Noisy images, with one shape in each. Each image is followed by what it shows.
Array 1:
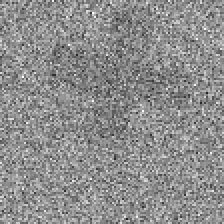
cross
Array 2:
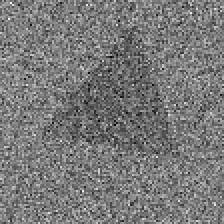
triangle
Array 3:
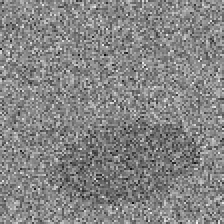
ellipse
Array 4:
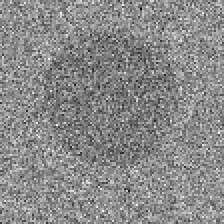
disc
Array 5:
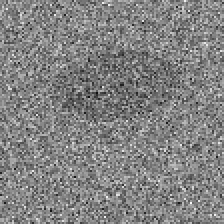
ellipse
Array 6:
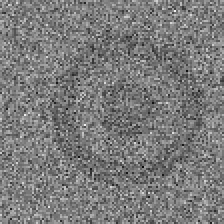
bullseye
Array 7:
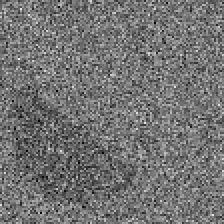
half disc
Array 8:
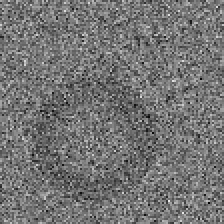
ring
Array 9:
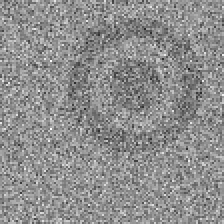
bullseye
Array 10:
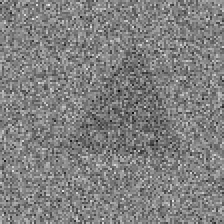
triangle
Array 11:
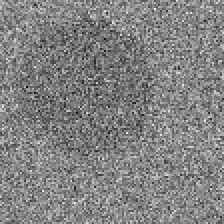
disc
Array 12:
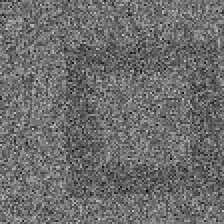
square frame
